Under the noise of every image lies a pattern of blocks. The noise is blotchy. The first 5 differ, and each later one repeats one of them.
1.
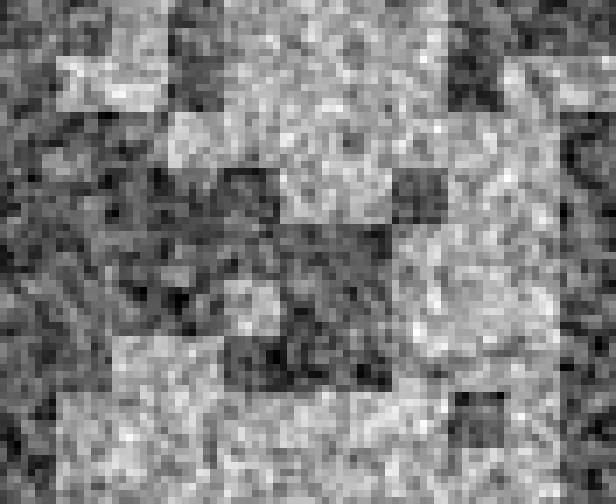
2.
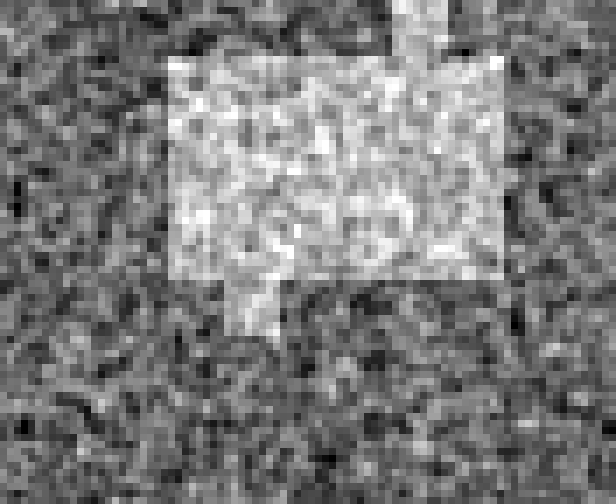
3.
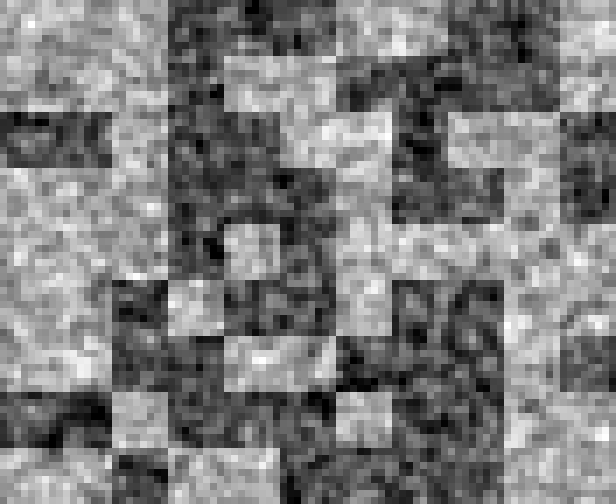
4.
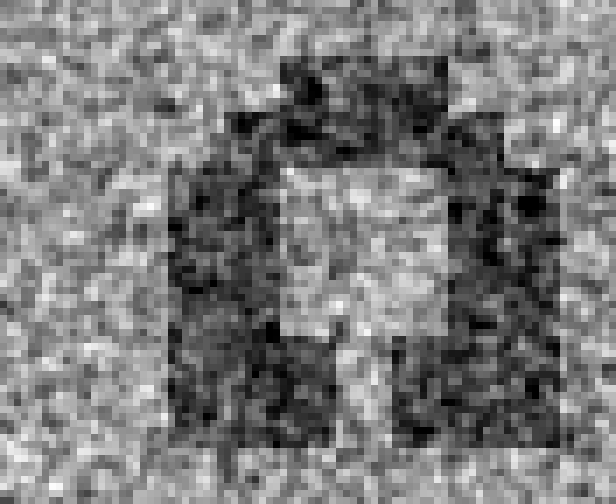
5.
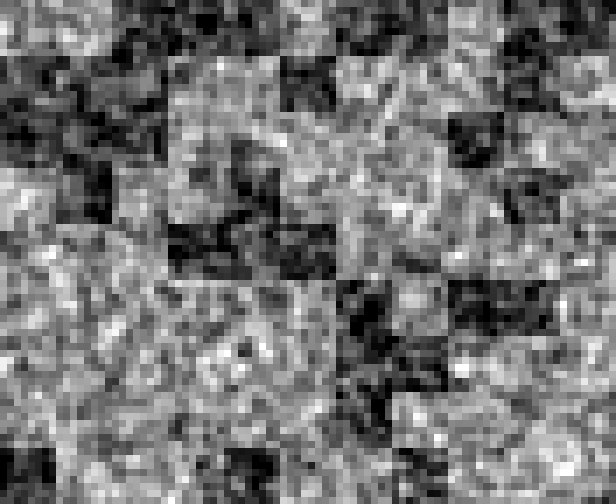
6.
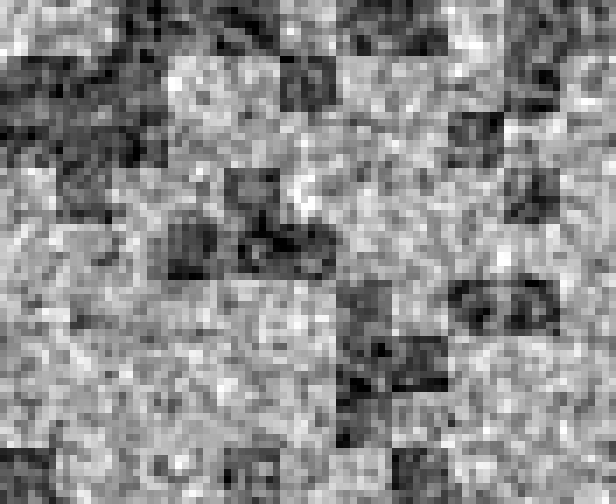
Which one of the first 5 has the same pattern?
5
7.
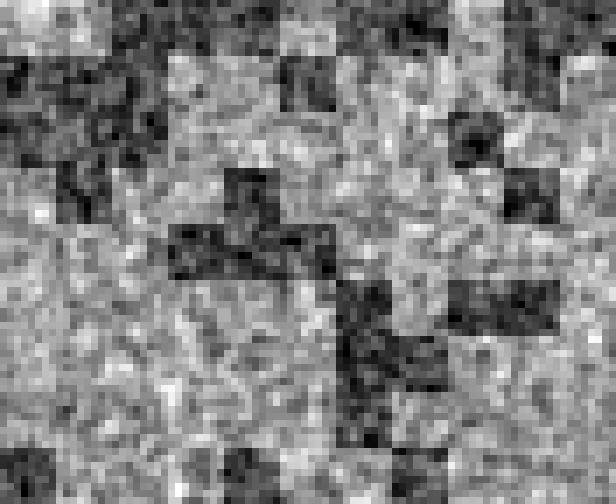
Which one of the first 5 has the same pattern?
5
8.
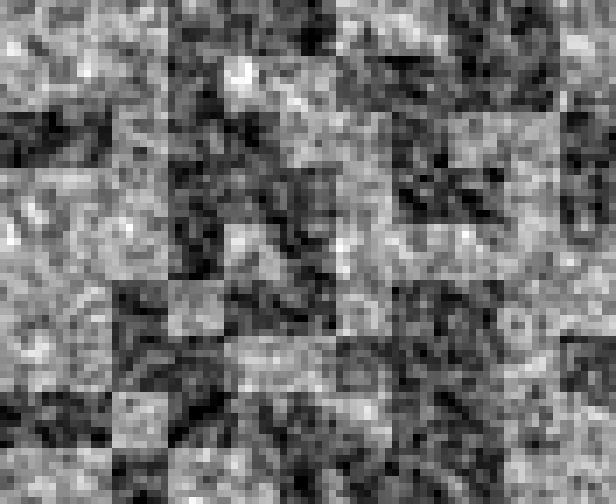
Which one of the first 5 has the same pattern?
3
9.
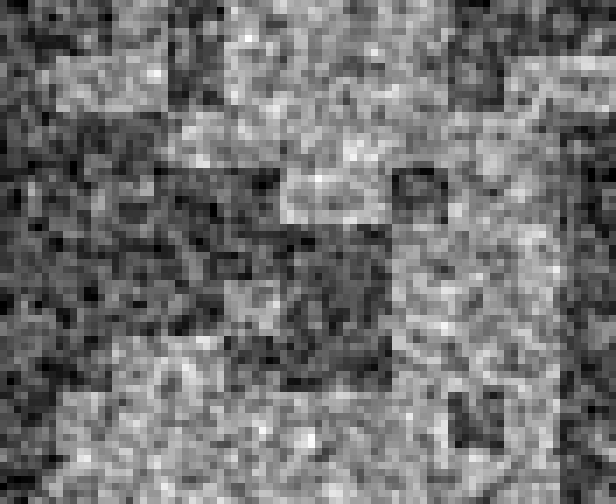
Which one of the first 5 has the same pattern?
1
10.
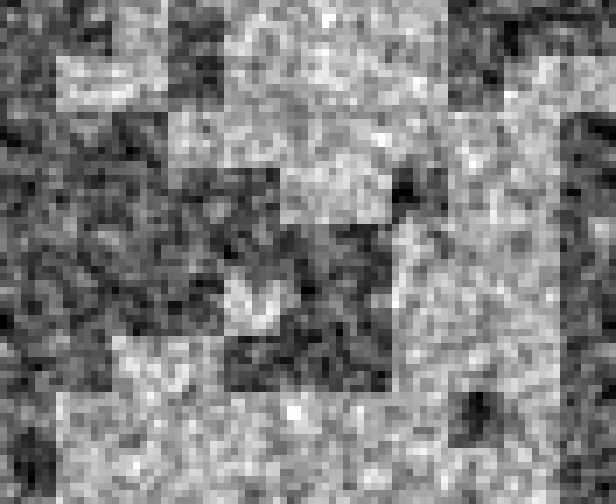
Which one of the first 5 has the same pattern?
1
